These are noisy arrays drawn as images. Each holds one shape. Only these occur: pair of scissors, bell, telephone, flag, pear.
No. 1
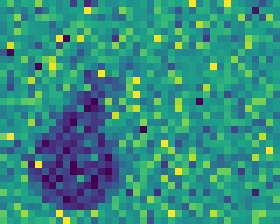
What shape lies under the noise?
pear
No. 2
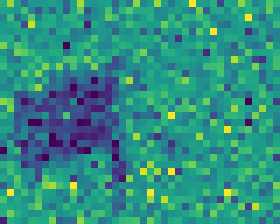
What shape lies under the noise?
flag
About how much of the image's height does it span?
two thirds
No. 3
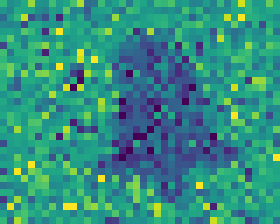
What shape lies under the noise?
bell
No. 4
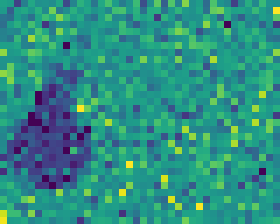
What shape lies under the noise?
pear
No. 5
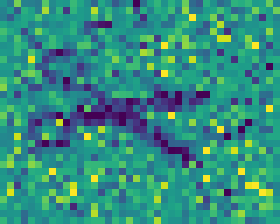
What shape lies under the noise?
pair of scissors
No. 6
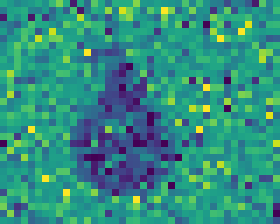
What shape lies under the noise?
pear
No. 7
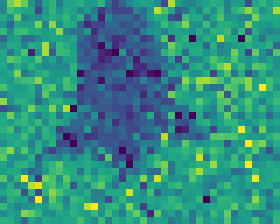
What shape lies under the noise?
bell
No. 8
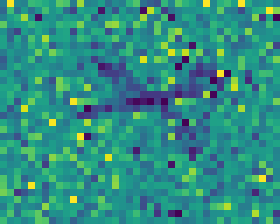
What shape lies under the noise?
pair of scissors
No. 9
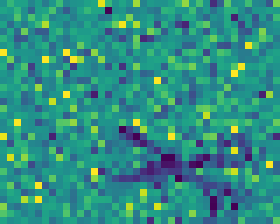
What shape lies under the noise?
pair of scissors
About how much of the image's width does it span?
half
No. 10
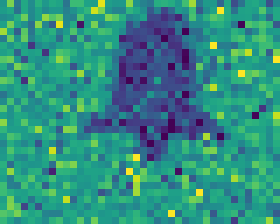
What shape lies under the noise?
bell
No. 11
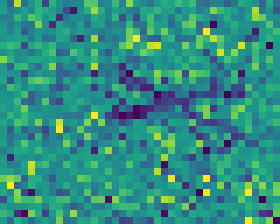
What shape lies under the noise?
pair of scissors
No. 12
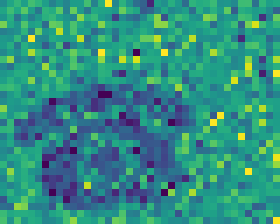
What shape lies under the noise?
telephone
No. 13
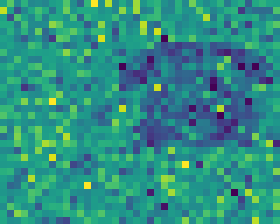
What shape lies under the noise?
telephone
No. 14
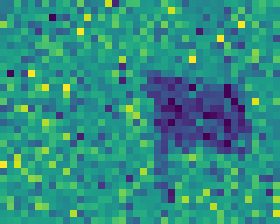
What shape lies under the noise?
flag
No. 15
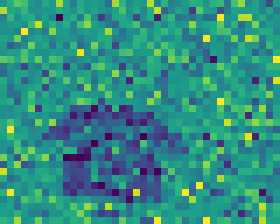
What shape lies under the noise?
telephone
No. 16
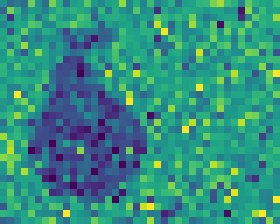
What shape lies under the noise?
pear
